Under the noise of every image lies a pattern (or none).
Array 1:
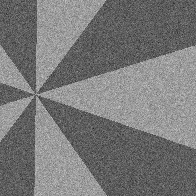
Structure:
spokes from one point
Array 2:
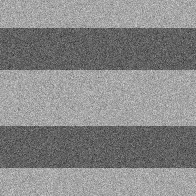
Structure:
horizontal stripes
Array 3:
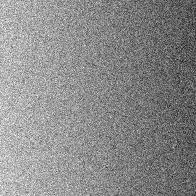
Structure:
a smooth slope
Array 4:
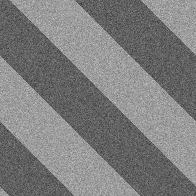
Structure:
diagonal stripes
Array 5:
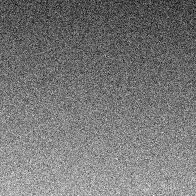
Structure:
a smooth slope
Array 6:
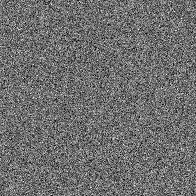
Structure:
only noise
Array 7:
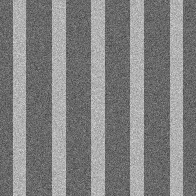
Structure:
vertical stripes
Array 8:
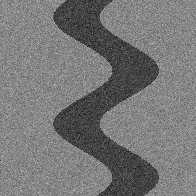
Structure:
a wavy band
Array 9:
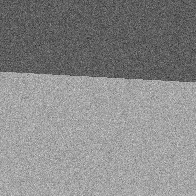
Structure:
a sharp edge
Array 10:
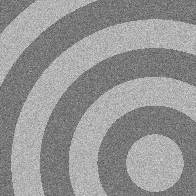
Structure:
rings round one point
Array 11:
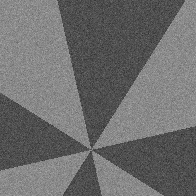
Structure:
spokes from one point
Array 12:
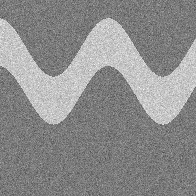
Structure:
a wavy band
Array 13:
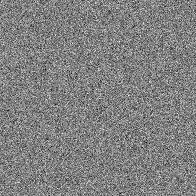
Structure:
only noise
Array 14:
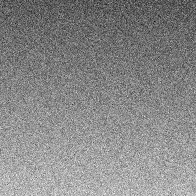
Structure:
a smooth slope
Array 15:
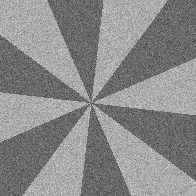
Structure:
spokes from one point
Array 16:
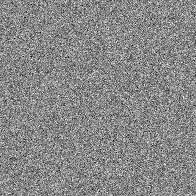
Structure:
only noise
